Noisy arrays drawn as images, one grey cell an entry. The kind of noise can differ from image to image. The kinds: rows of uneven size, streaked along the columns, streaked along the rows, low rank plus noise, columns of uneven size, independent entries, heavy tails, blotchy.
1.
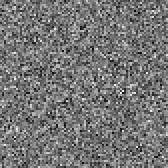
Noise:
independent entries
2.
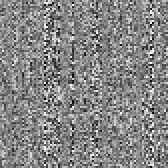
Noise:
columns of uneven size
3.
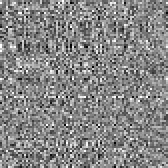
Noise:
low rank plus noise
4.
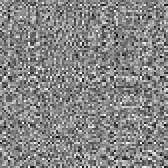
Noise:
low rank plus noise
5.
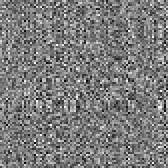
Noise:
low rank plus noise
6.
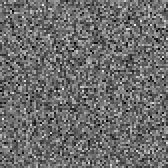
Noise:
independent entries
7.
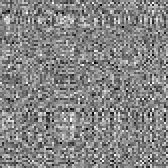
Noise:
low rank plus noise
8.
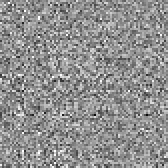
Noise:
low rank plus noise
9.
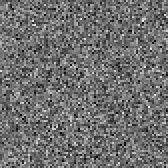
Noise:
independent entries
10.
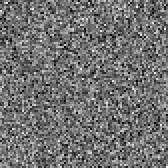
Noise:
independent entries
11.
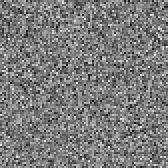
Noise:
independent entries
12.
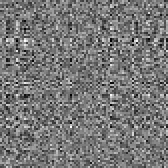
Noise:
low rank plus noise
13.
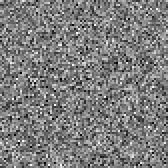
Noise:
independent entries
